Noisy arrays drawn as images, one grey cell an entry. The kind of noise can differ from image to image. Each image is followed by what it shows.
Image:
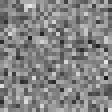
independent entries
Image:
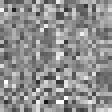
low rank plus noise
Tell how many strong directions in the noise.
two
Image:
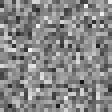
independent entries
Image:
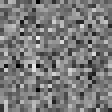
low rank plus noise
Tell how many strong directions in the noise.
five to eight
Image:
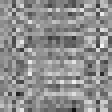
low rank plus noise
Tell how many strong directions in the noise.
one
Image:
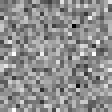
independent entries
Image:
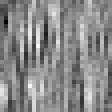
streaked along the columns
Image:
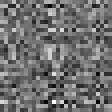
low rank plus noise
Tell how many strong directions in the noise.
two
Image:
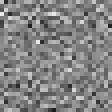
low rank plus noise
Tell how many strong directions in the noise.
three or four
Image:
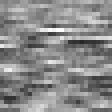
streaked along the rows
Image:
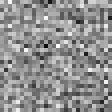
low rank plus noise
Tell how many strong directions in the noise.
five to eight
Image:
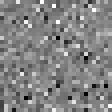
heavy tails
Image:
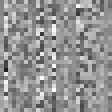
columns of uneven size
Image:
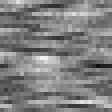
streaked along the rows
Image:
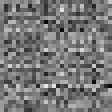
low rank plus noise
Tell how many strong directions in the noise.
two
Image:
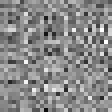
low rank plus noise
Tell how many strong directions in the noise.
two
